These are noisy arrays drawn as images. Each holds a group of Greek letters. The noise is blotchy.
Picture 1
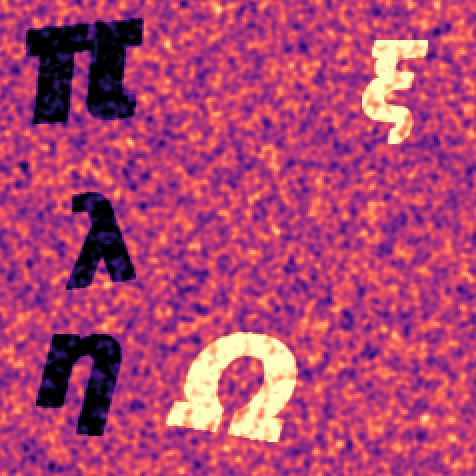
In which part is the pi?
top left
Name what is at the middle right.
nothing
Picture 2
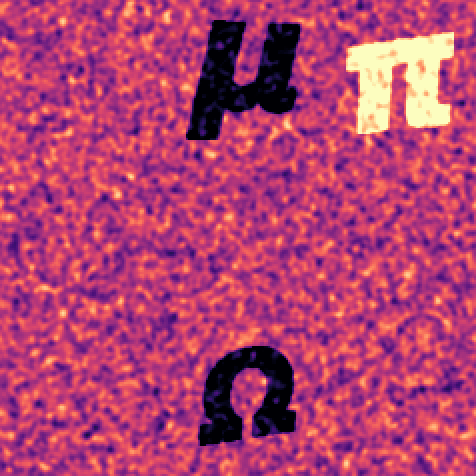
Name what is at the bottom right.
nothing
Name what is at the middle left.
nothing
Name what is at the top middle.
mu
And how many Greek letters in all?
3
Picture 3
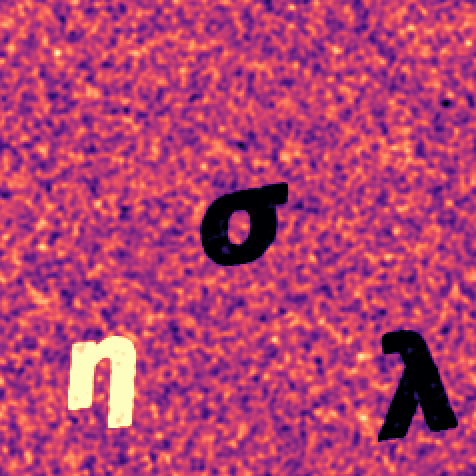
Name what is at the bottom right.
lambda
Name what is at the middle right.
nothing
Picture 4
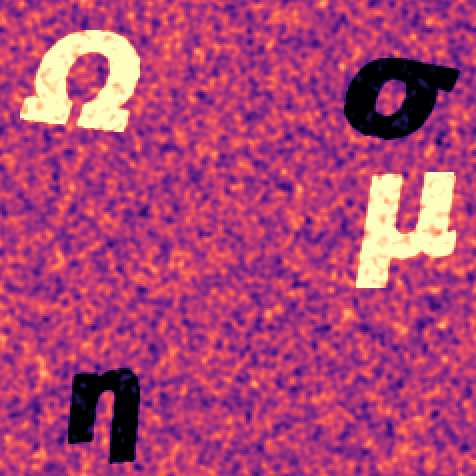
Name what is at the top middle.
nothing
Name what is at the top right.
sigma
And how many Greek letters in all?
4
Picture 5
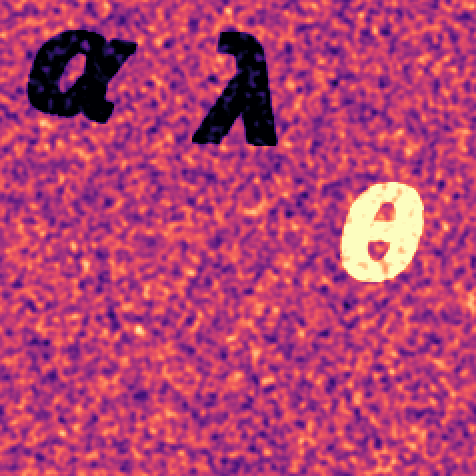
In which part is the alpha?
top left
